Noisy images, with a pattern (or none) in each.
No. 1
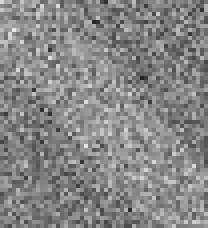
a diagonal band
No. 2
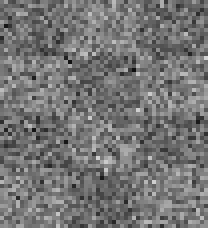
a checkerboard
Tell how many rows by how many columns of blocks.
4 by 3
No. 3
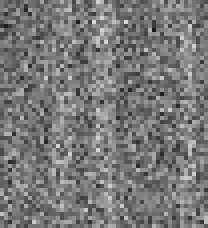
bands of columns
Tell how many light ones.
3
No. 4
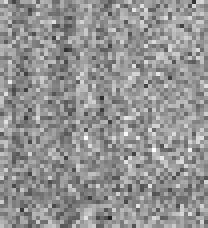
bands of rows crossing bands of columns
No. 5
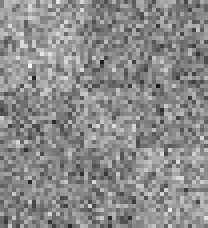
blocks along the diagonal
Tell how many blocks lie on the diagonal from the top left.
3
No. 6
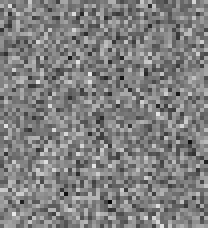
only noise
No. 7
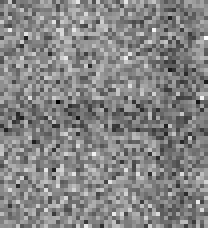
bands of rows crossing bands of columns
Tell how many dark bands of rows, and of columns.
1 and 1
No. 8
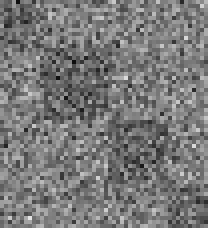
blocks along the diagonal
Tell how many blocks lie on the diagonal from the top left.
4
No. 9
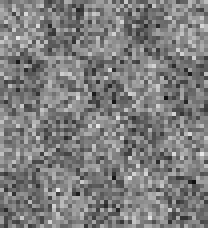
a checkerboard
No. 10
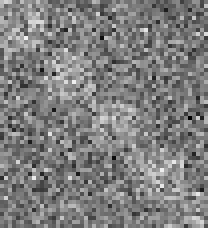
blocks along the diagonal
